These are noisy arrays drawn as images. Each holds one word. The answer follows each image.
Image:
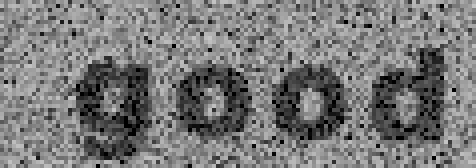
good
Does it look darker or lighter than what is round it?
darker
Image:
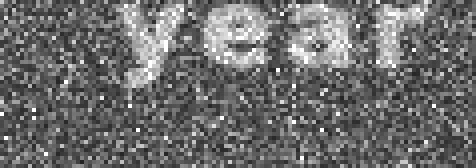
year
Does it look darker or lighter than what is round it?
lighter
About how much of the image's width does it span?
two thirds
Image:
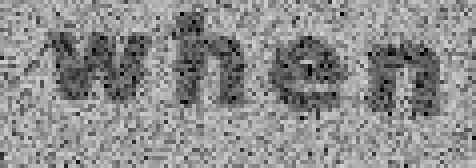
when
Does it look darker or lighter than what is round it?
darker
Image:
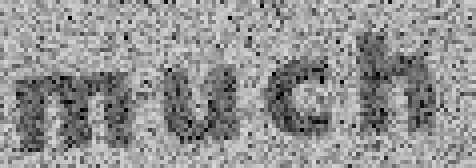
much
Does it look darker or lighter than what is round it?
darker
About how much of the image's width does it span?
nearly all
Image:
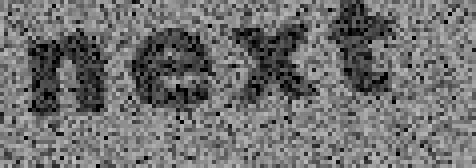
next
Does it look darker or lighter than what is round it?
darker
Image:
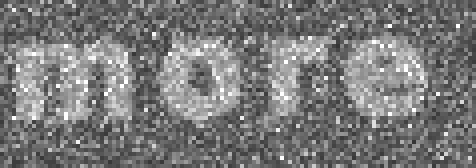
more
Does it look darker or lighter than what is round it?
lighter
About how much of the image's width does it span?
nearly all
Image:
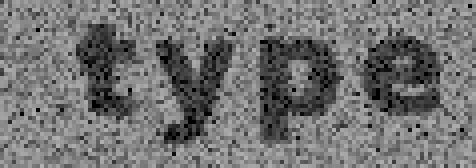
type
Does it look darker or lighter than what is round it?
darker
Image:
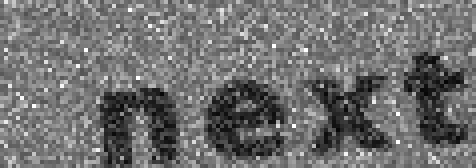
next
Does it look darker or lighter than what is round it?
darker
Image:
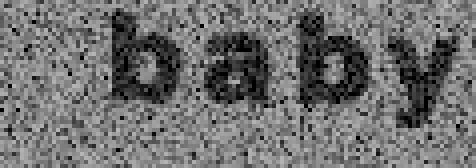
baby
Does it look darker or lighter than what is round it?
darker
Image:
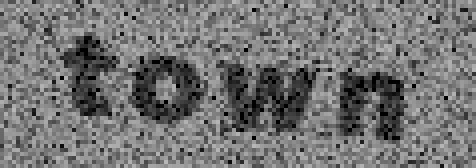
town
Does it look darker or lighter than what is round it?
darker
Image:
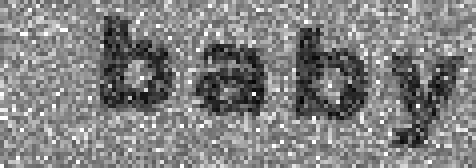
baby
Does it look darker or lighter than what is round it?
darker
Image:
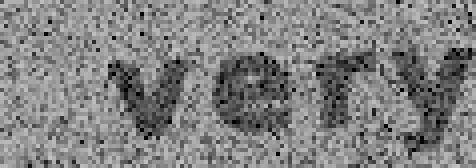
very
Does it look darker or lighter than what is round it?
darker
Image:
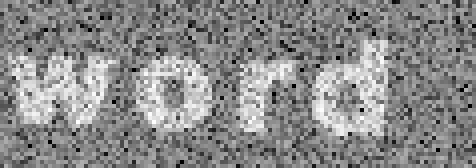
word
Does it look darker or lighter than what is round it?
lighter
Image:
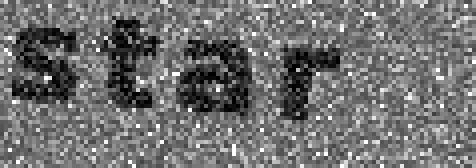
star
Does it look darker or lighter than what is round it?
darker
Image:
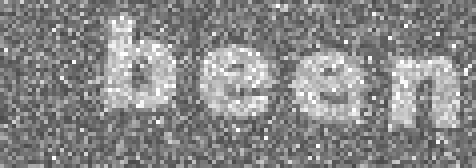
been
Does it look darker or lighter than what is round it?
lighter
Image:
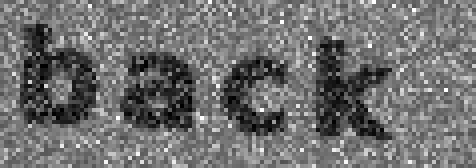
back
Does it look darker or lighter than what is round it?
darker
